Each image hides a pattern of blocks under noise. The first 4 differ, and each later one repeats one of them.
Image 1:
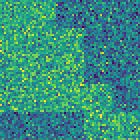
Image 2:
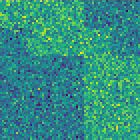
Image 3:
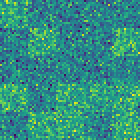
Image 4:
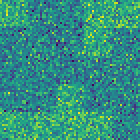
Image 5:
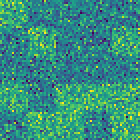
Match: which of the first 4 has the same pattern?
3
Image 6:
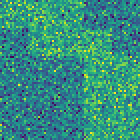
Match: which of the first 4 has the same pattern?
2
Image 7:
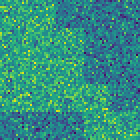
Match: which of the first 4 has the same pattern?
1
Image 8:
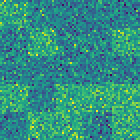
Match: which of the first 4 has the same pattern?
3
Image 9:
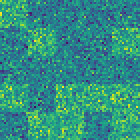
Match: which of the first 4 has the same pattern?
3
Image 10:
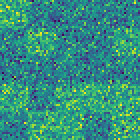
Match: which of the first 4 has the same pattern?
3
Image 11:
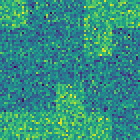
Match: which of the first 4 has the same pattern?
4
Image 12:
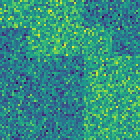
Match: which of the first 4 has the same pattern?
2
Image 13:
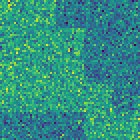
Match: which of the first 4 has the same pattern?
1
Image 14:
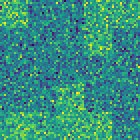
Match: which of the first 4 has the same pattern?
4
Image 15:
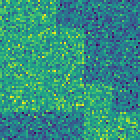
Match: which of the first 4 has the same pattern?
1
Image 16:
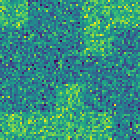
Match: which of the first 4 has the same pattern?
4
